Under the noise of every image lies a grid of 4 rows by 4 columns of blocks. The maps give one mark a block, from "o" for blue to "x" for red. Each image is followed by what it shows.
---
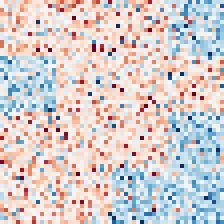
xxxo
oxxx
xxxo
xxoo
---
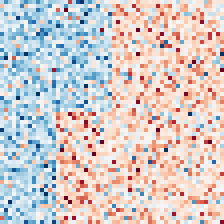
ooxx
ooxx
oxxx
oxxx
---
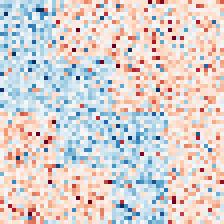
oxxx
ooxx
xoox
xxox
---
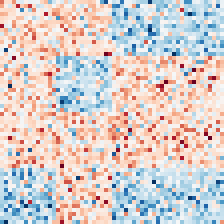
xxoo
xoxx
xxxx
oxoo
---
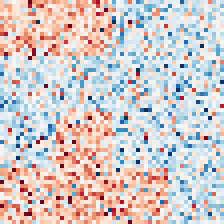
xxoo
oooo
oxoo
xxxo
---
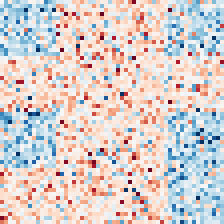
oxxo
xxxx
oxxo
xxxo
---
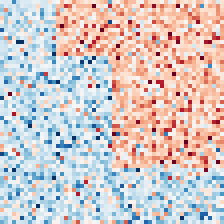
oxxx
ooxx
ooxx
oooo
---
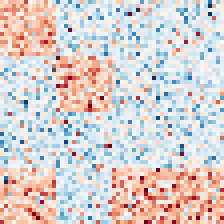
xooo
oxoo
oooo
xoxx
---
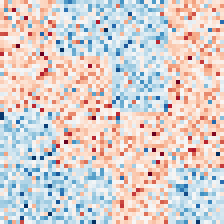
xoox
xxox
oxxx
ooxo
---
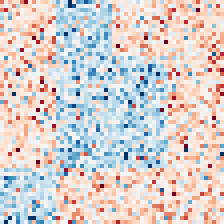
xoxx
xoox
xoox
oxxx
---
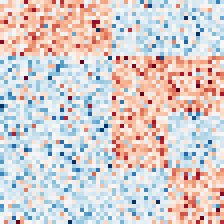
xxoo
ooxx
ooxo
ooox
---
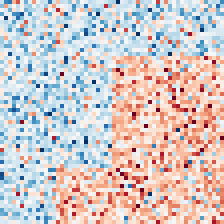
oooo
ooxx
ooxx
oxxx
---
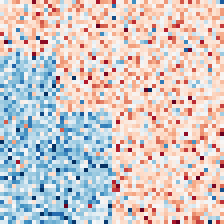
xxxx
oxxx
ooxx
ooxx
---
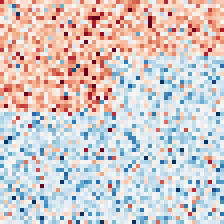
xxxx
xxoo
oooo
oooo
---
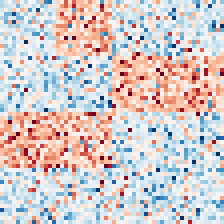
oxoo
ooxx
xxoo
oooo
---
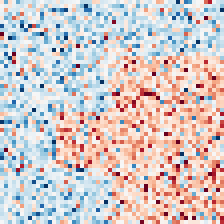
oooo
ooxx
oxxx
ooxx
